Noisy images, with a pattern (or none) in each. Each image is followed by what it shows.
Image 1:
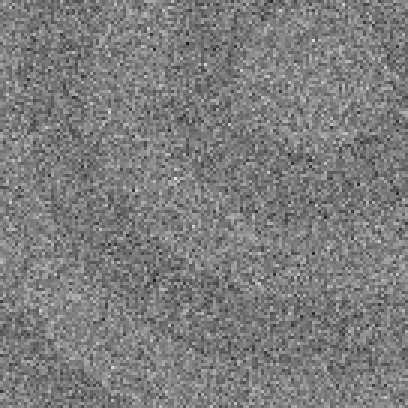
rings round one point
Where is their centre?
top right
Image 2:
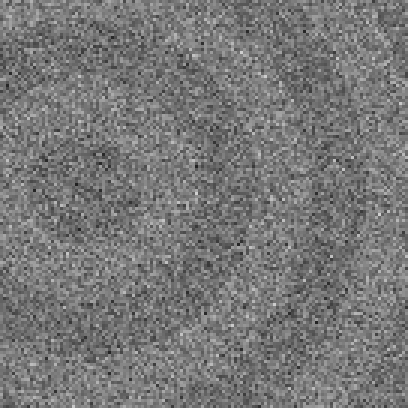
rings round one point
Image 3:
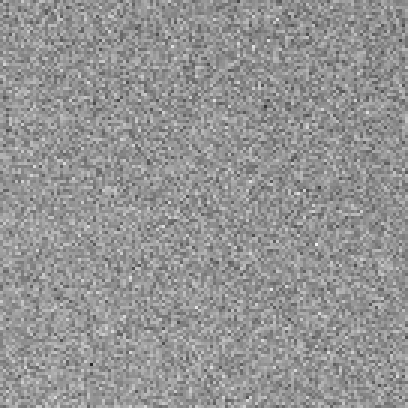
a smooth slope
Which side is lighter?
bottom left
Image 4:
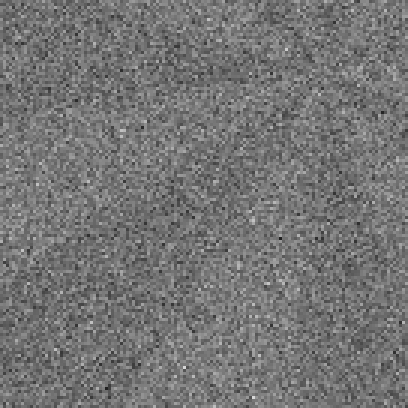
spokes from one point
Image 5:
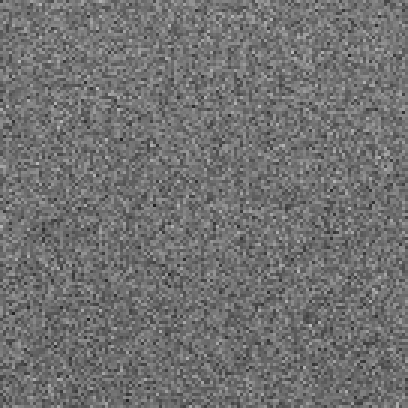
a smooth slope
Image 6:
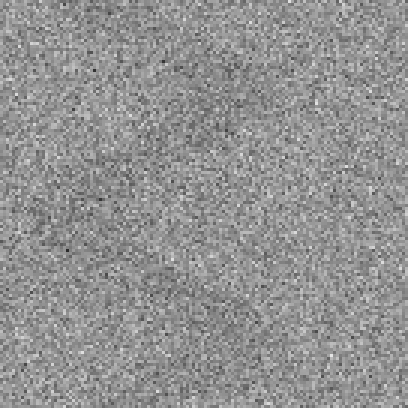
a wavy band
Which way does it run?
top to bottom
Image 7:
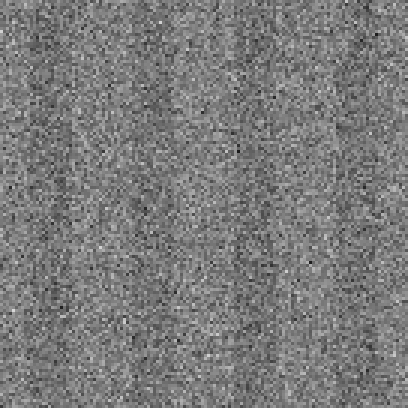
vertical stripes
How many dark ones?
4
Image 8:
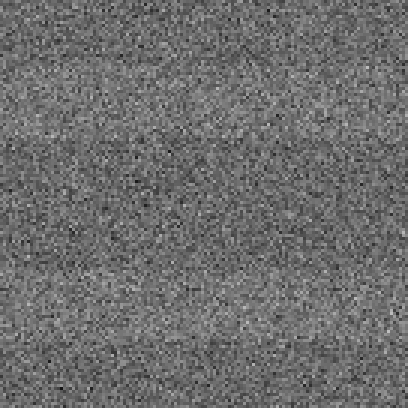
horizontal stripes
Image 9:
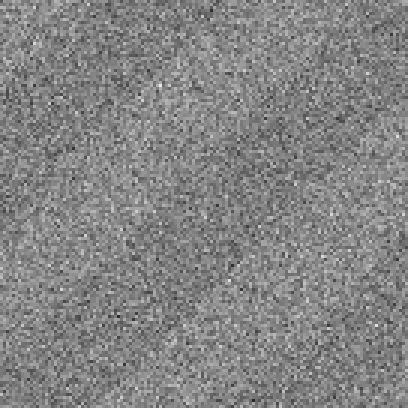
diagonal stripes
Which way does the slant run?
bottom left to top right
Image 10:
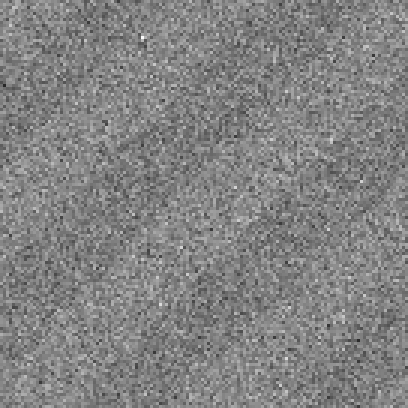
diagonal stripes
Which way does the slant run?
bottom left to top right
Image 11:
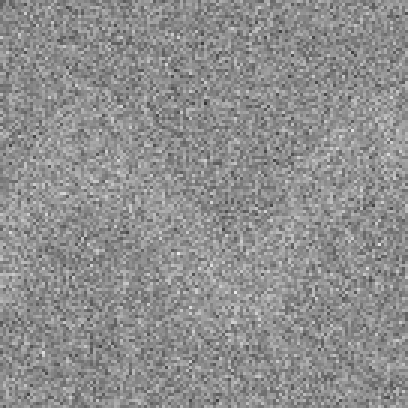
a wavy band
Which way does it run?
left to right
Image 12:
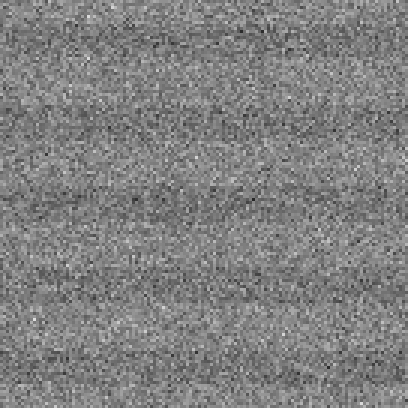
horizontal stripes
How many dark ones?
5
